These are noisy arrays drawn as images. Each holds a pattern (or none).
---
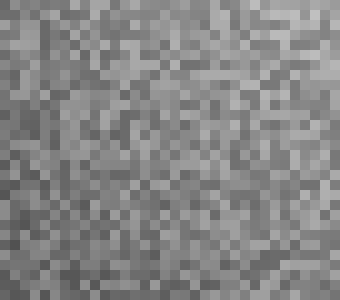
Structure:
a smooth slope
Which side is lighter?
top right
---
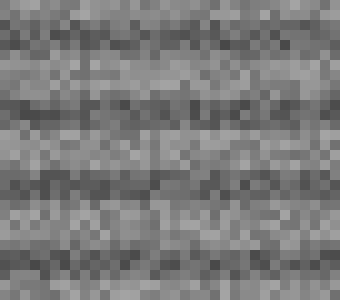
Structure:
horizontal stripes
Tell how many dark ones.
4
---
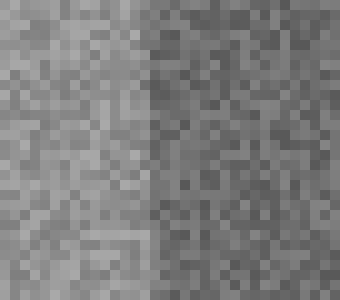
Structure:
a sharp edge
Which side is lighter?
left
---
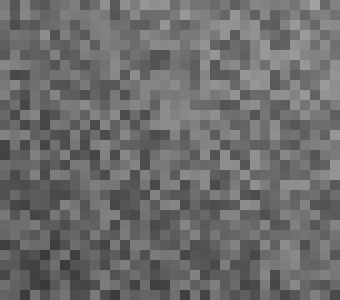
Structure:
a smooth slope
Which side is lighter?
top right
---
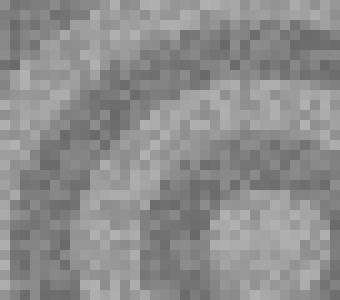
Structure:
rings round one point
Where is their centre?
bottom right
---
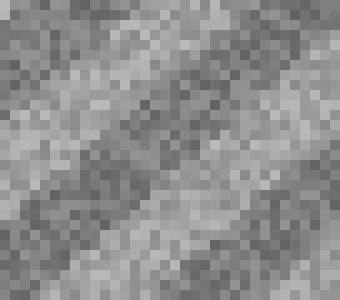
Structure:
diagonal stripes
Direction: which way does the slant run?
bottom left to top right
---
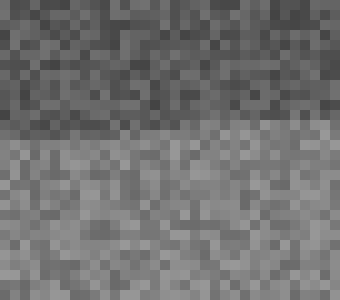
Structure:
a sharp edge
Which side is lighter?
bottom
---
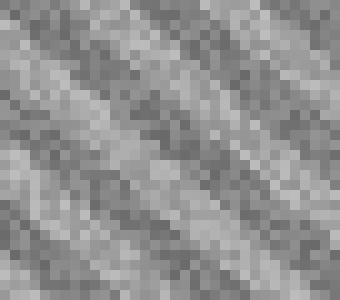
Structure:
diagonal stripes
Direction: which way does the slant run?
top left to bottom right
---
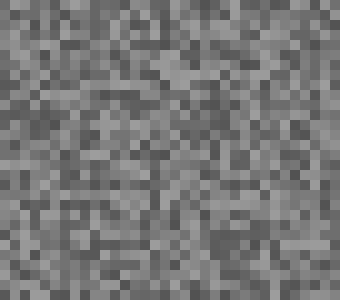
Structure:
only noise
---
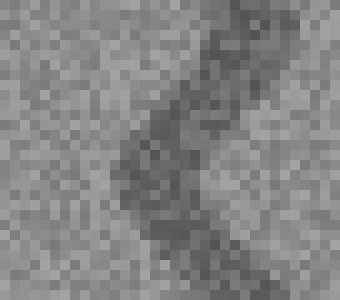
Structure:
a wavy band
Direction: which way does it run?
top to bottom
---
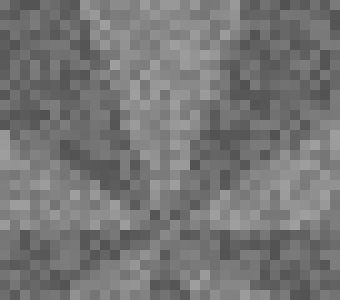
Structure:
spokes from one point
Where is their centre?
bottom middle
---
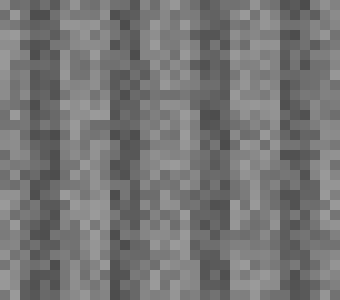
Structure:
vertical stripes
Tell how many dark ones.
4
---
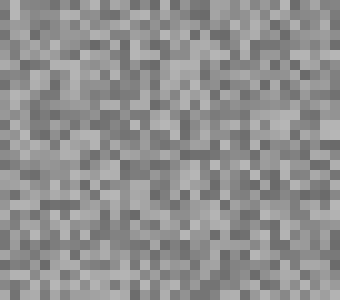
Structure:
only noise
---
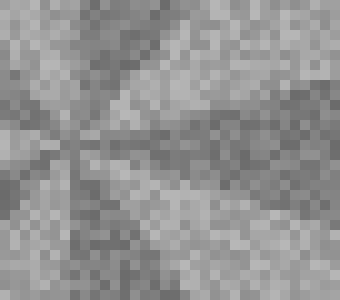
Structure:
spokes from one point
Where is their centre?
middle left
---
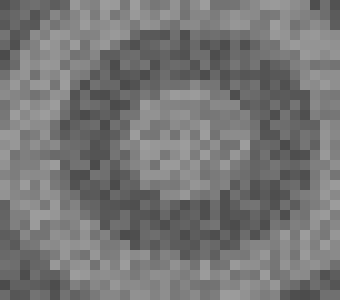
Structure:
rings round one point
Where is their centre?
centre
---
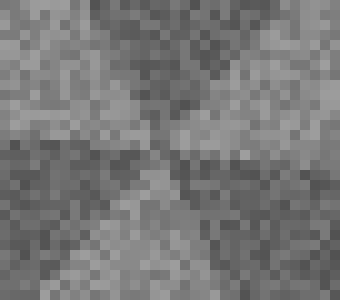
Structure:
spokes from one point
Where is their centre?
centre
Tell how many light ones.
3
